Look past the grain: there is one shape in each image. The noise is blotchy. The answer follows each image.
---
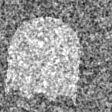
light ghost
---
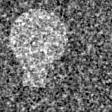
light light bulb
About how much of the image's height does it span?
two thirds
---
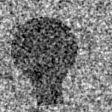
dark light bulb
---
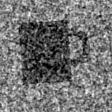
dark cup
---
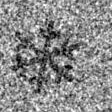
dark snowflake
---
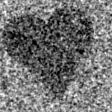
dark heart
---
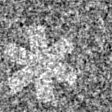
light asterisk
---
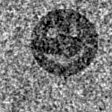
dark smiling face
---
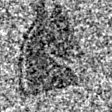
dark chess knight
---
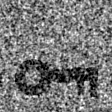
dark key
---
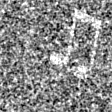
light pair of musical notes
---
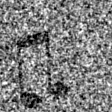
dark pair of musical notes
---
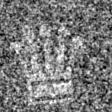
light chess queen
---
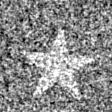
light star
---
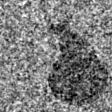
dark pear
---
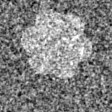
light flower
